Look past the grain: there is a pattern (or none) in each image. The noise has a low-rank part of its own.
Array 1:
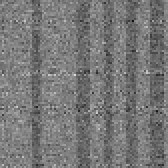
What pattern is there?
bands of columns
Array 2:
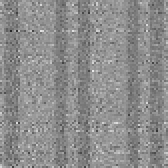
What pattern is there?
bands of columns
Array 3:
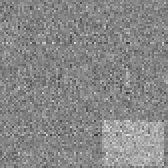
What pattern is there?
one block
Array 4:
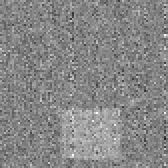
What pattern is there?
one block
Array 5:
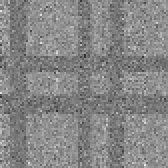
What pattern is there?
bands of rows crossing bands of columns
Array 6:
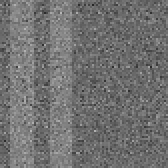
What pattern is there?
bands of columns
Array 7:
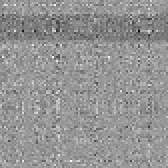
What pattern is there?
one band of rows
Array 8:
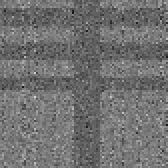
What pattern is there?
bands of rows crossing bands of columns
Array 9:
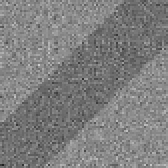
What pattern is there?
a diagonal band
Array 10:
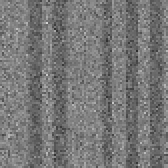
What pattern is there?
bands of columns
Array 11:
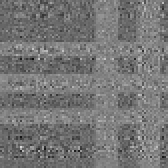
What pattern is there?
bands of rows crossing bands of columns
